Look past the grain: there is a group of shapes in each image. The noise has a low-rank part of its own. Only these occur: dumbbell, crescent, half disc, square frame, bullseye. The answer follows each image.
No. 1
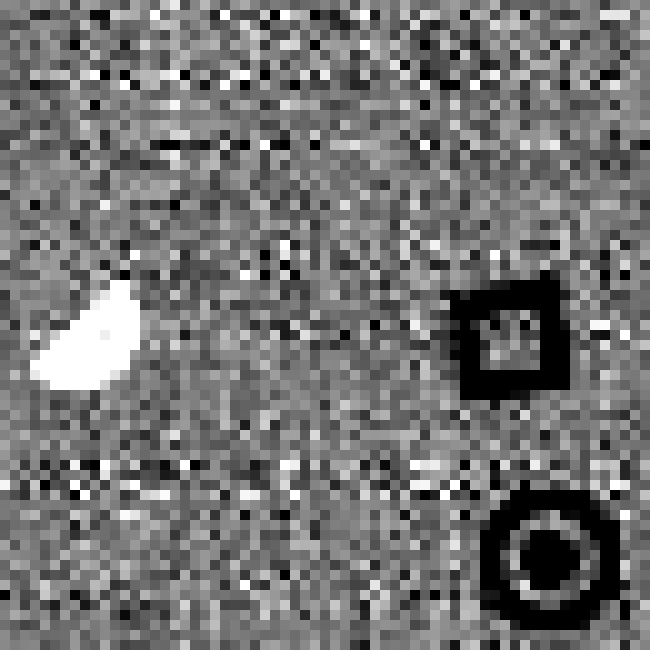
middle left: light half disc; middle right: dark square frame; bottom right: dark bullseye
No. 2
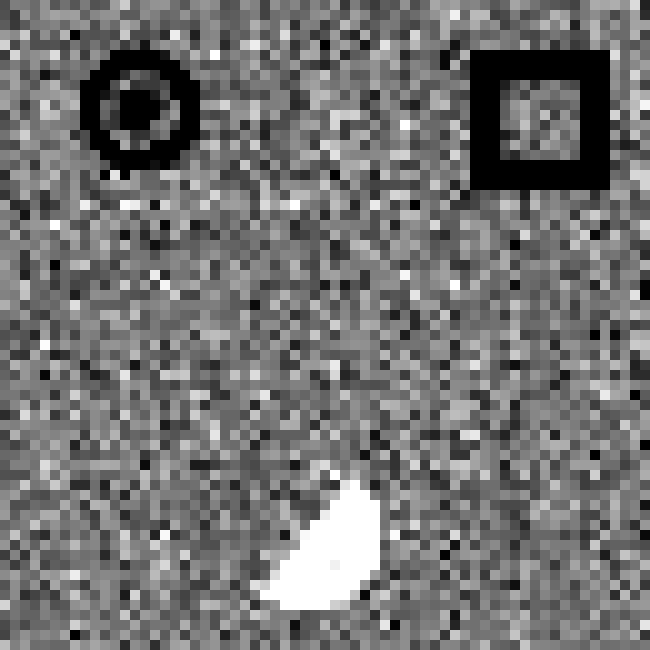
top left: dark bullseye; top right: dark square frame; bottom middle: light half disc
